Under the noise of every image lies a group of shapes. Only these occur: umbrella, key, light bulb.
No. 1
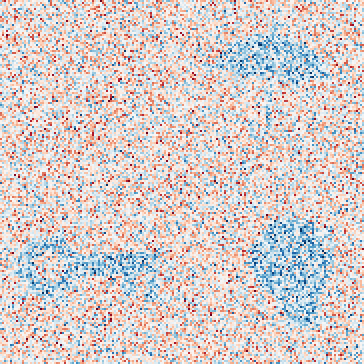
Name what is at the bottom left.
key
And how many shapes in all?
3
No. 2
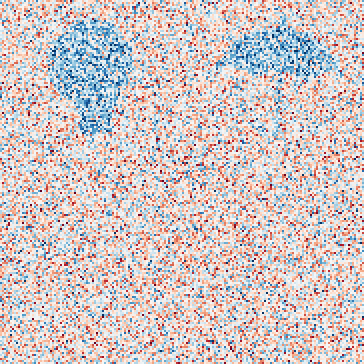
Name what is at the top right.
umbrella
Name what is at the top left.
light bulb
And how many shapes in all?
2
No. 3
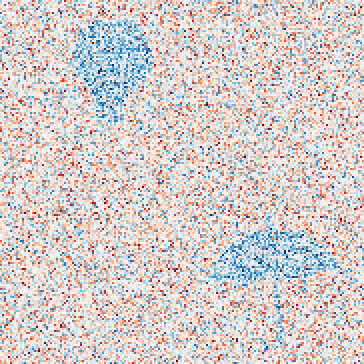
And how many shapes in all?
2
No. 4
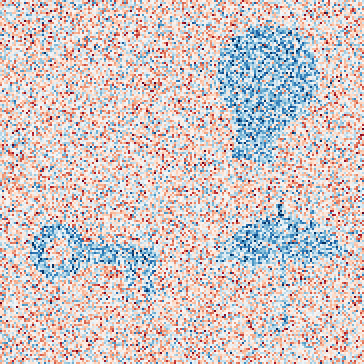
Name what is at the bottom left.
key
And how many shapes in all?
3
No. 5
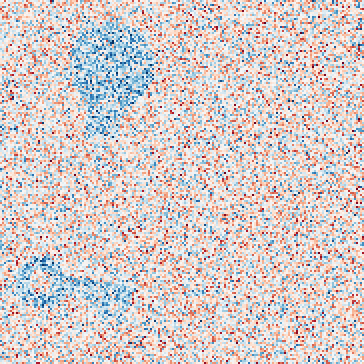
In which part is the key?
bottom left
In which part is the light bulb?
top left
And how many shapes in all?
2
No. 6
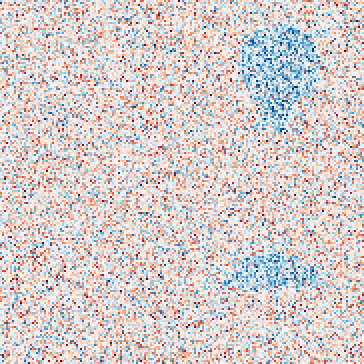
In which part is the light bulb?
top right
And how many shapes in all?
2
